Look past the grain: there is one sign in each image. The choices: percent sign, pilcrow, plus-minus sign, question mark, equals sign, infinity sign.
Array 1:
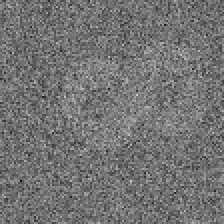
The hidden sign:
infinity sign
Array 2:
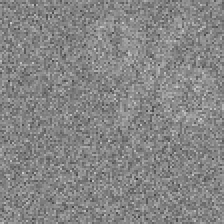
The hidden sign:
percent sign
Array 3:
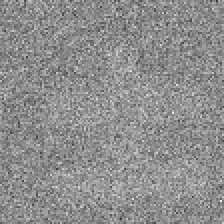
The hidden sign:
plus-minus sign
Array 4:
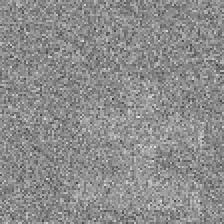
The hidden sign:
plus-minus sign
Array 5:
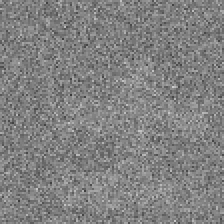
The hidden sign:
plus-minus sign
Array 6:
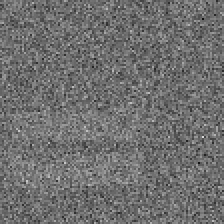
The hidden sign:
equals sign
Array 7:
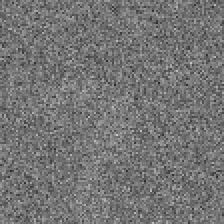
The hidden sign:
question mark
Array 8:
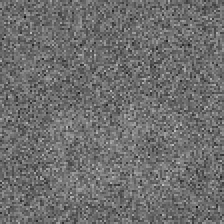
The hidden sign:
infinity sign
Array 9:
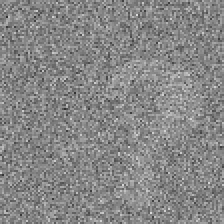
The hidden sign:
question mark
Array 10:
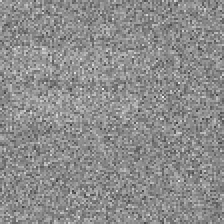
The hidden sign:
equals sign
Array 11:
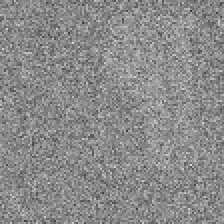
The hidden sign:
pilcrow
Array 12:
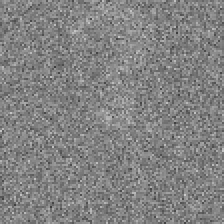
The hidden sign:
question mark
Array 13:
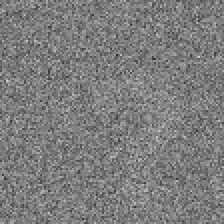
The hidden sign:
question mark
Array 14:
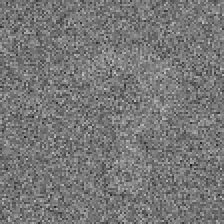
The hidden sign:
question mark
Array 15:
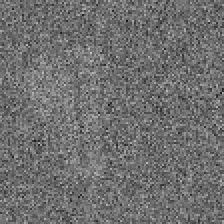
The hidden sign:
pilcrow
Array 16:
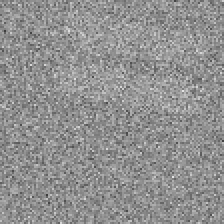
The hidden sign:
equals sign
